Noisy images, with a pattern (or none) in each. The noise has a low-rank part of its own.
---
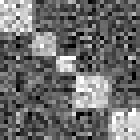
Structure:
blocks along the diagonal
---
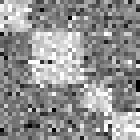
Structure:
blocks along the diagonal
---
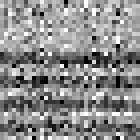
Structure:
bands of rows
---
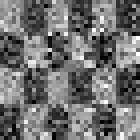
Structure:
a checkerboard
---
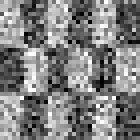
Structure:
a checkerboard
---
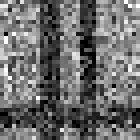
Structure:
bands of rows crossing bands of columns
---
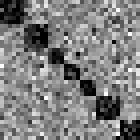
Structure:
blocks along the diagonal
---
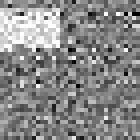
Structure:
one block
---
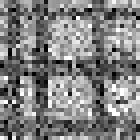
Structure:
bands of rows crossing bands of columns
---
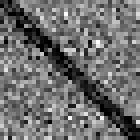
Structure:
a diagonal band
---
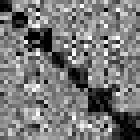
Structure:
blocks along the diagonal
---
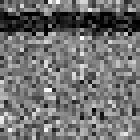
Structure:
one band of rows
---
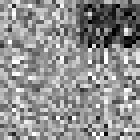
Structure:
one block
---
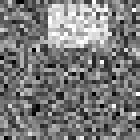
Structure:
one block
